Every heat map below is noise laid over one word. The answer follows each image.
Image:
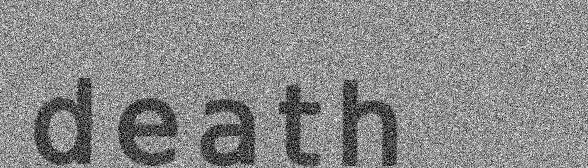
death
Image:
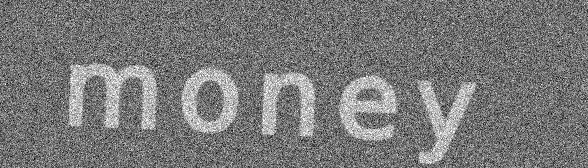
money
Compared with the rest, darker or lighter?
lighter
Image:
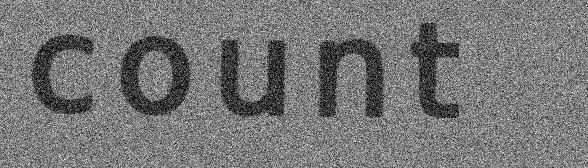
count
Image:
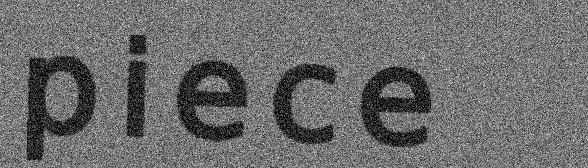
piece
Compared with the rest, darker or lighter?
darker
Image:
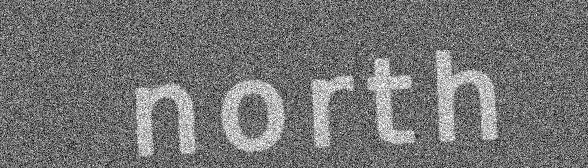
north
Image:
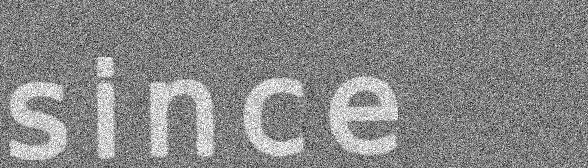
since
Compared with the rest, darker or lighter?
lighter
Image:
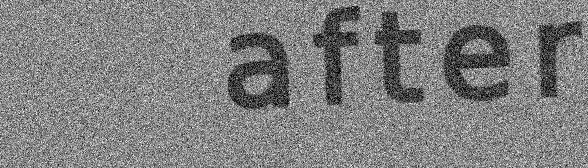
after
